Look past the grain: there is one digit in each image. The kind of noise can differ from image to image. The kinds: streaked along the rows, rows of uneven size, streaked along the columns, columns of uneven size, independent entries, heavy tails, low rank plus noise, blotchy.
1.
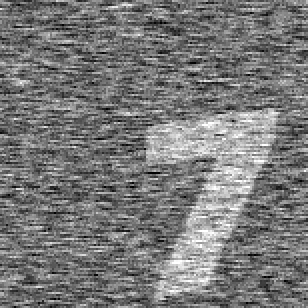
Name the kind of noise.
streaked along the rows
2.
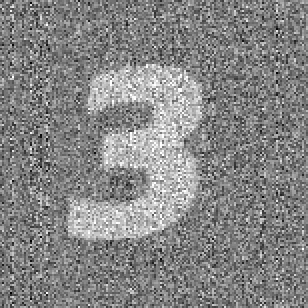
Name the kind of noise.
columns of uneven size
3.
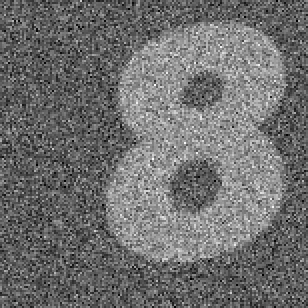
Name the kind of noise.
independent entries
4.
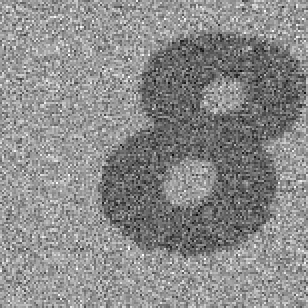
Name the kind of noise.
low rank plus noise
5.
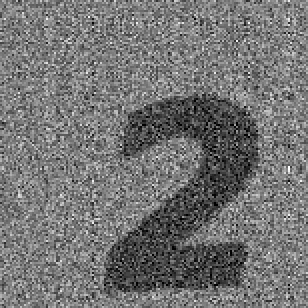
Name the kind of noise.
low rank plus noise
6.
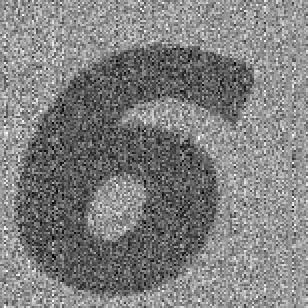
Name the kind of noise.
columns of uneven size
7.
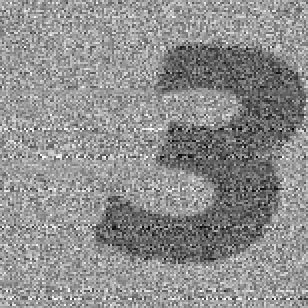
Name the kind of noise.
rows of uneven size
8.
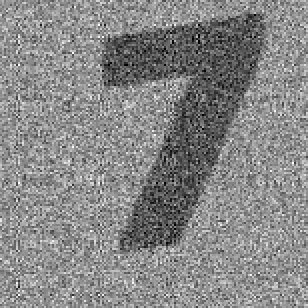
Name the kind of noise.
low rank plus noise
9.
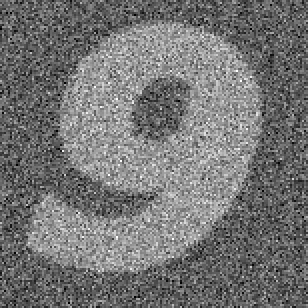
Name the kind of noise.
independent entries
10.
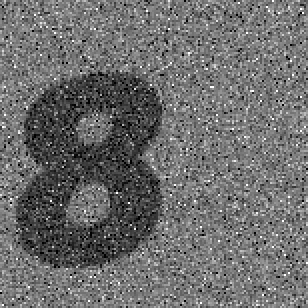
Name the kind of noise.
heavy tails
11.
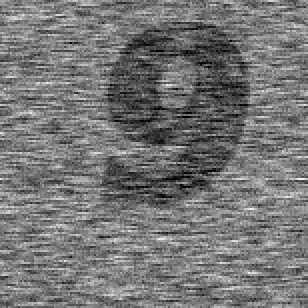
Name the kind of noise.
streaked along the rows
